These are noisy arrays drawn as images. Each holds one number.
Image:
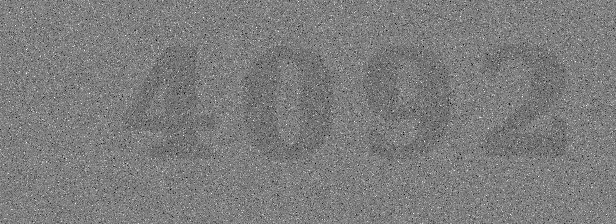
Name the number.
4092
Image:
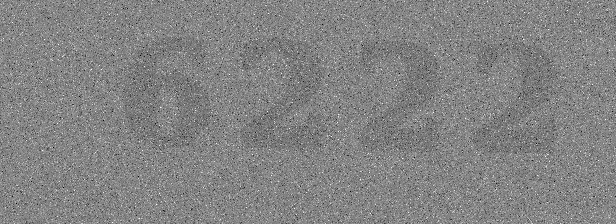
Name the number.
6222
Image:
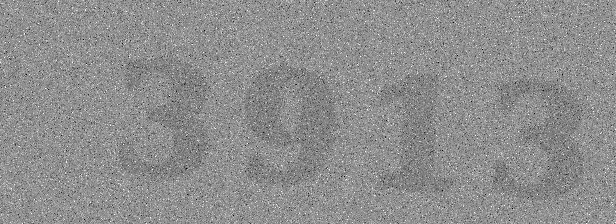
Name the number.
3913
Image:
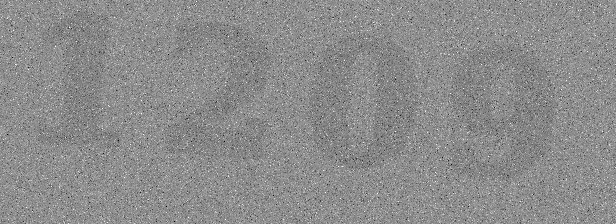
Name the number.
1209
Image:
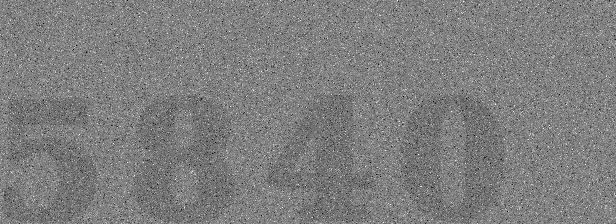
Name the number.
5840
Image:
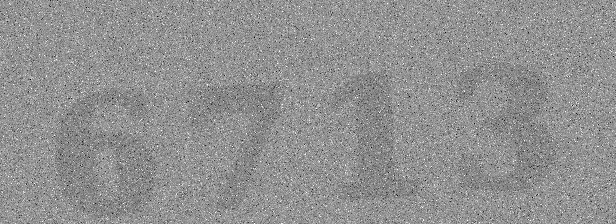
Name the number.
6713
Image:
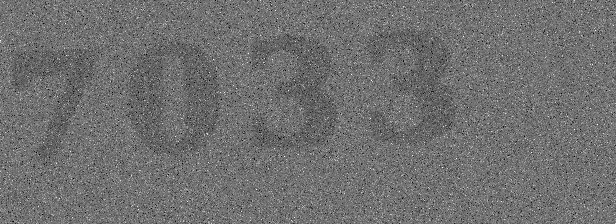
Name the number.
7033
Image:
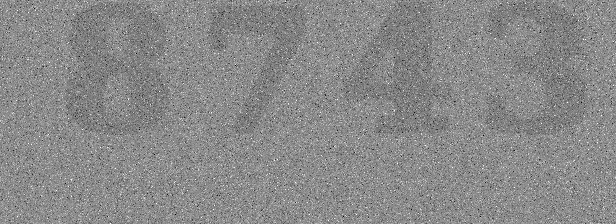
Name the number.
8743
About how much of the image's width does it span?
nearly all
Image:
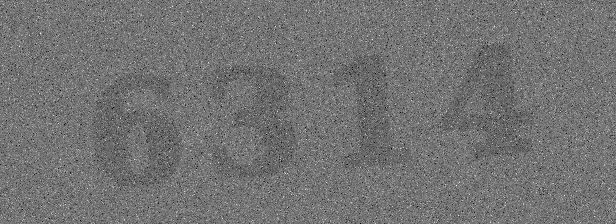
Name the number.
6314
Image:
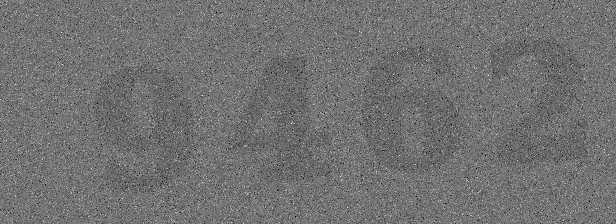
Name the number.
9462
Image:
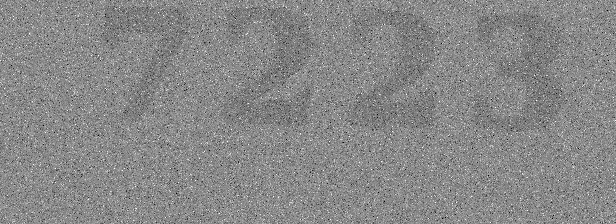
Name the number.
7223
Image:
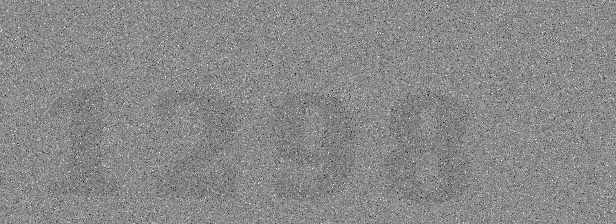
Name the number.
1298
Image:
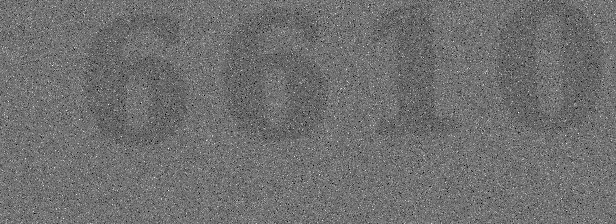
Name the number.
6610
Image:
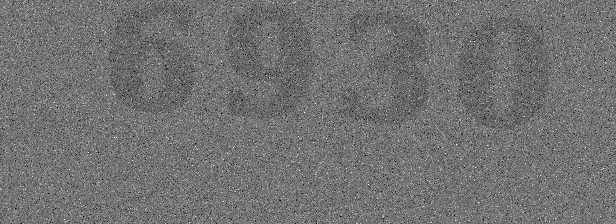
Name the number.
6930
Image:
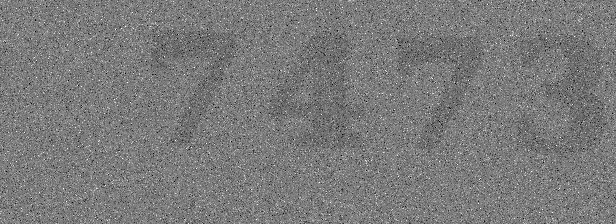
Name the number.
7473
